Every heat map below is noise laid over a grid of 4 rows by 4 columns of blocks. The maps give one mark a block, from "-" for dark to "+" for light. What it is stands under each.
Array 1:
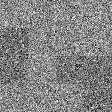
++++
-+++
-+--
+++-
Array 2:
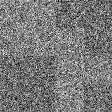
++--
+++-
--++
--+-
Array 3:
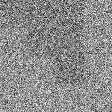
---+
+--+
++-+
++++
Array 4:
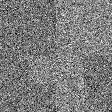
--++
--++
-++-
--+-
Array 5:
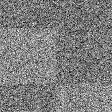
----
++--
++--
--++
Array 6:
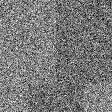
++--
++--
++--
+--+
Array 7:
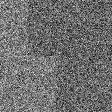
+---
+---
++--
++--
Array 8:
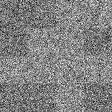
--++
-++-
++++
--+-
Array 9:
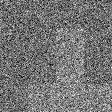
----
--+-
--+-
-+++
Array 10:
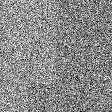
++--
++--
++--
+---
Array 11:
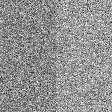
--++
--++
--++
--++
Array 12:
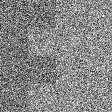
--++
-+++
--++
-+++
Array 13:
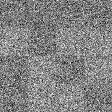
----
+-++
-+-+
-++-
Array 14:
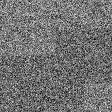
++++
++--
----
---+
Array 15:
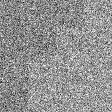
---+
--++
-+++
-+++
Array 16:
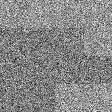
++++
---+
----
--++
